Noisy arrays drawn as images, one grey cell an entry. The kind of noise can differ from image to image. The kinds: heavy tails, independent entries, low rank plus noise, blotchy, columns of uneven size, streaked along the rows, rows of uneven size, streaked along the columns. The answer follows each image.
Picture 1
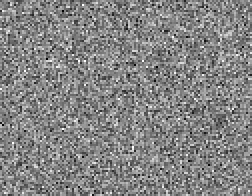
independent entries
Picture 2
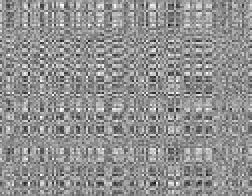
low rank plus noise
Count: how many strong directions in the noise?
one
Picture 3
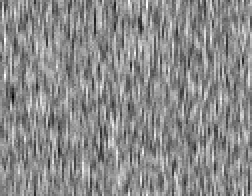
streaked along the columns
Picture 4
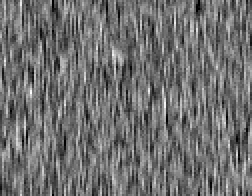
streaked along the columns
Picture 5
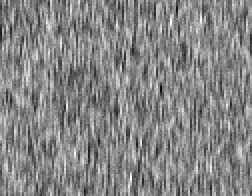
streaked along the columns
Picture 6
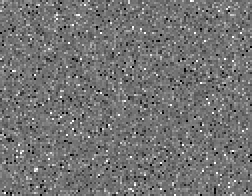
heavy tails
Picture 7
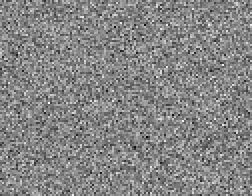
independent entries
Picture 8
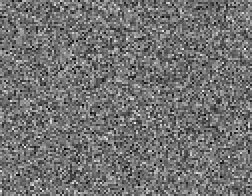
independent entries
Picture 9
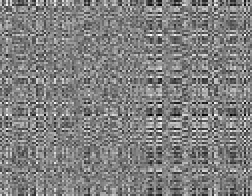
low rank plus noise
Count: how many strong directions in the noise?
one
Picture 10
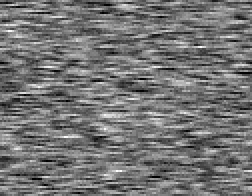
streaked along the rows
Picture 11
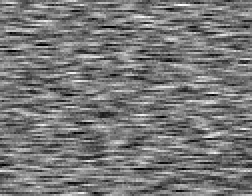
streaked along the rows
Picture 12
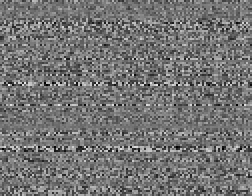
rows of uneven size
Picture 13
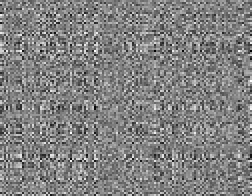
low rank plus noise
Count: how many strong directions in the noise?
two
